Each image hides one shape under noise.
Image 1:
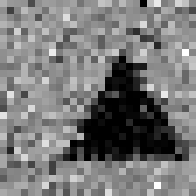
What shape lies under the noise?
triangle
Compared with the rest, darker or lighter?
darker
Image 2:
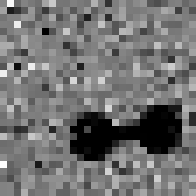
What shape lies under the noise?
dumbbell
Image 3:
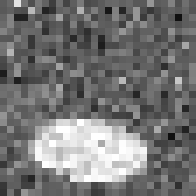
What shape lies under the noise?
ellipse
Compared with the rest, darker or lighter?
lighter
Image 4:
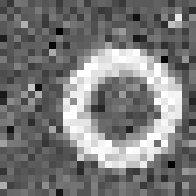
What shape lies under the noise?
ring
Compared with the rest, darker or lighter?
lighter
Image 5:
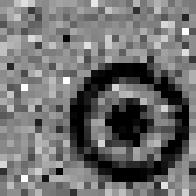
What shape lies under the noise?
bullseye
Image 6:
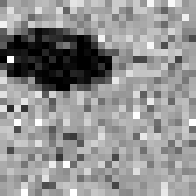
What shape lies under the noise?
ellipse
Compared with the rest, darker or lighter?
darker
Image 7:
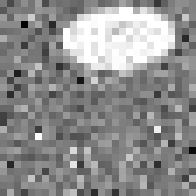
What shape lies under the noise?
ellipse
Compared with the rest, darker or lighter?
lighter
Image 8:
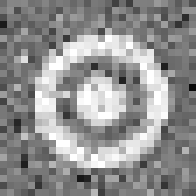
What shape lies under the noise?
bullseye
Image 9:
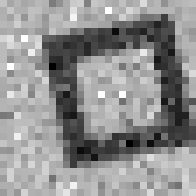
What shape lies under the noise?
square frame
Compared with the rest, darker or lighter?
darker
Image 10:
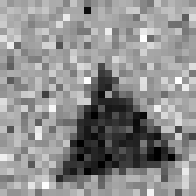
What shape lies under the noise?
triangle
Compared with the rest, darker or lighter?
darker
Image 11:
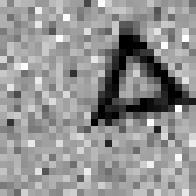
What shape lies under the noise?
triangle frame
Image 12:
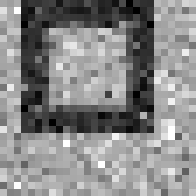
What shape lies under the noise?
square frame
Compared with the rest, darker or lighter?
darker
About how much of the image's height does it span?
two thirds
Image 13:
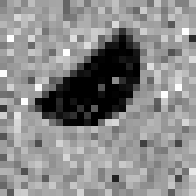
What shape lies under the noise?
half disc
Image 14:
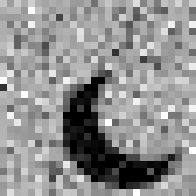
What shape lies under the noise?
crescent
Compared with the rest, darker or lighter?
darker
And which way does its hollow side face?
up and right
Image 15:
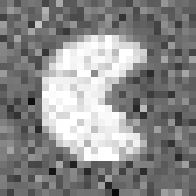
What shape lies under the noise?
disc with a wedge cut out
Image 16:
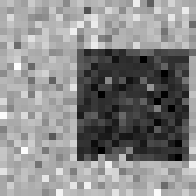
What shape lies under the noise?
square
